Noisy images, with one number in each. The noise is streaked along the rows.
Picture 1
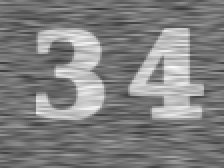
34
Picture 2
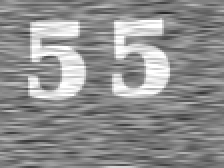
55
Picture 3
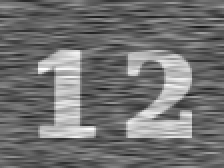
12
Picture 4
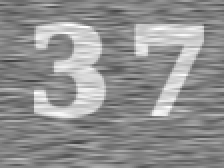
37
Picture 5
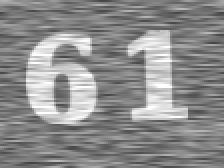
61
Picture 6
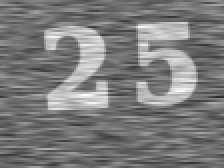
25
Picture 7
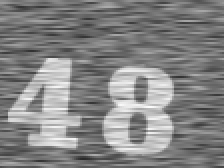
48
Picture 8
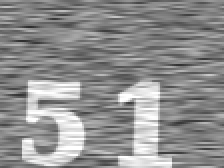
51
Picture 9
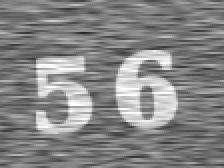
56
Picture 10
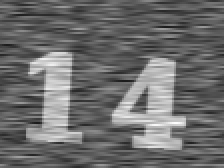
14
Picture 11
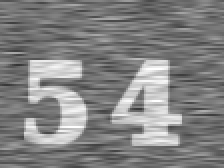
54
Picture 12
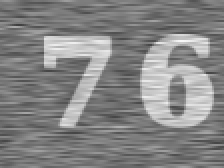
76
